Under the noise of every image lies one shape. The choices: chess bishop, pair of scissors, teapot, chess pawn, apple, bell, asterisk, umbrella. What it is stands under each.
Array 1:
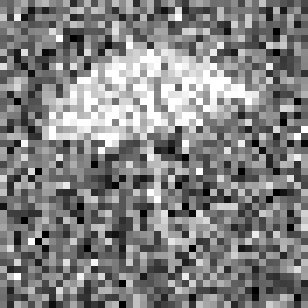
light umbrella
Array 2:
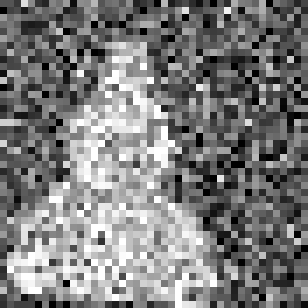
light chess pawn
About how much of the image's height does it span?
nearly all
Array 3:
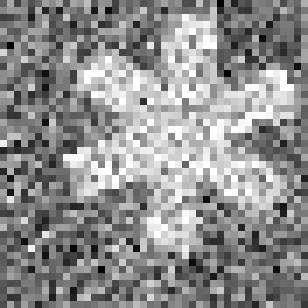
light asterisk
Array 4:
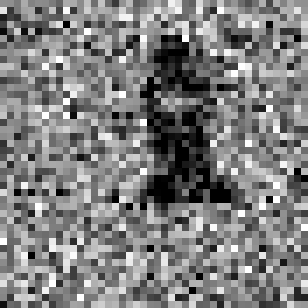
dark chess bishop
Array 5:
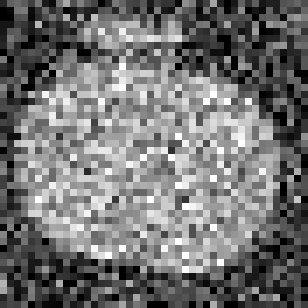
light apple
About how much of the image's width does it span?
nearly all
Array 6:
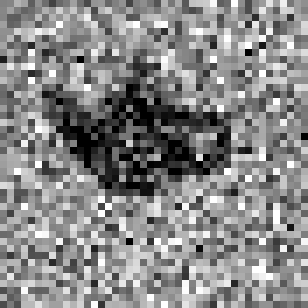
dark teapot
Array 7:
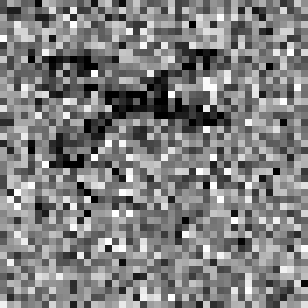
dark pair of scissors
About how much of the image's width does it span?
two thirds
